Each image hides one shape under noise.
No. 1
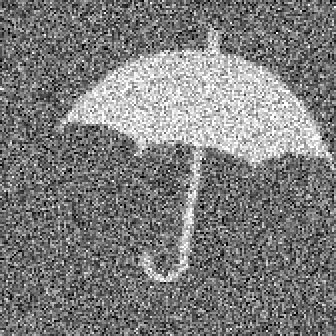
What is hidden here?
light umbrella
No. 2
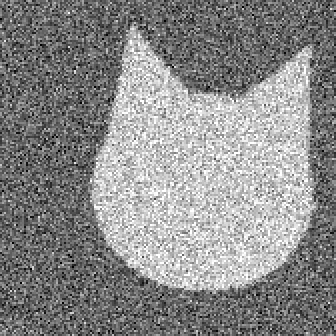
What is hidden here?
light cat's head
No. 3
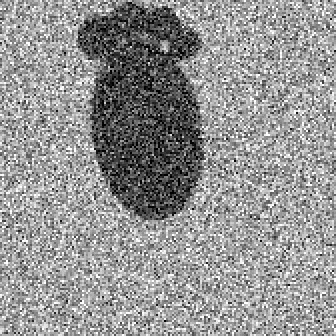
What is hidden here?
dark footprint
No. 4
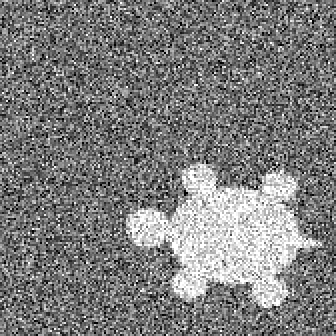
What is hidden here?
light turtle
